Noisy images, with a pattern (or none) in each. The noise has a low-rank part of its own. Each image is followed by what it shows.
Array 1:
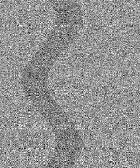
a wavy band
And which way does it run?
top to bottom
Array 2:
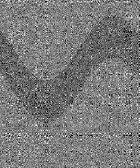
a wavy band
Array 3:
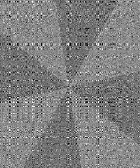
spokes from one point
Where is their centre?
centre
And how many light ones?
4
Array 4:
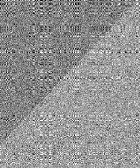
a sharp edge
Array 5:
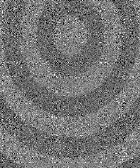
rings round one point
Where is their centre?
top middle
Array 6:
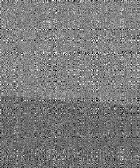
a sharp edge
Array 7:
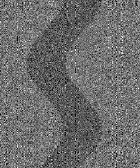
a wavy band
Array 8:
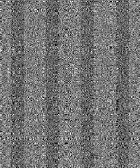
vertical stripes
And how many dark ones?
4
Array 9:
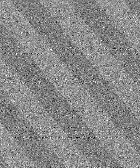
diagonal stripes
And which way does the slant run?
top left to bottom right
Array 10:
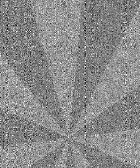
spokes from one point
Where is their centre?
bottom middle
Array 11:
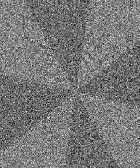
spokes from one point
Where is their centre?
centre
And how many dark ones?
4
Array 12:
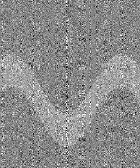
a wavy band
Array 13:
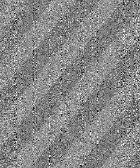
diagonal stripes
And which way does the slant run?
bottom left to top right
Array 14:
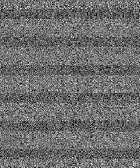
horizontal stripes
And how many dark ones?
6
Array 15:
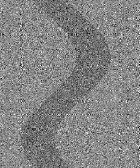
a wavy band
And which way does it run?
top to bottom
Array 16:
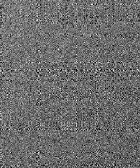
a smooth slope
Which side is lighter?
top left
